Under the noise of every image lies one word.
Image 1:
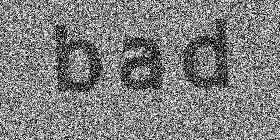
bad
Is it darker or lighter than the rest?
darker
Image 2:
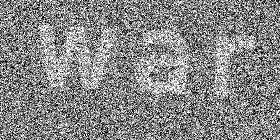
war
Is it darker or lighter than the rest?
lighter
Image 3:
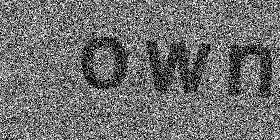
own
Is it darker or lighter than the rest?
darker
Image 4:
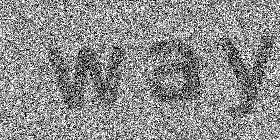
way
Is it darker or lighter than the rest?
darker
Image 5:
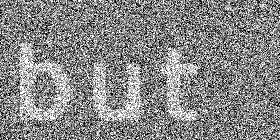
but
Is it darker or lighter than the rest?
lighter
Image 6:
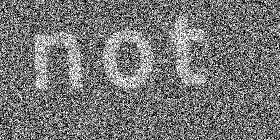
not
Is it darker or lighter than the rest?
lighter
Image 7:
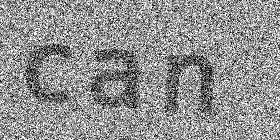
can
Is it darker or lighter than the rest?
darker
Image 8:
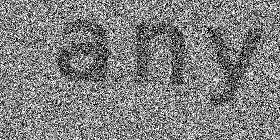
any
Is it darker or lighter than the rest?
darker
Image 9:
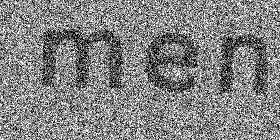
men
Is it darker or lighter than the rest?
darker
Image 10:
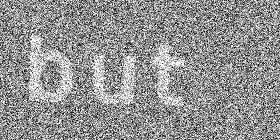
but
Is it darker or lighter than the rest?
lighter
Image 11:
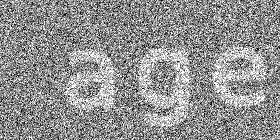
age
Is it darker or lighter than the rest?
lighter
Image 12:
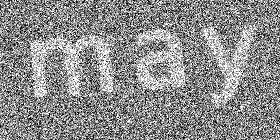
may
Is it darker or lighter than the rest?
lighter
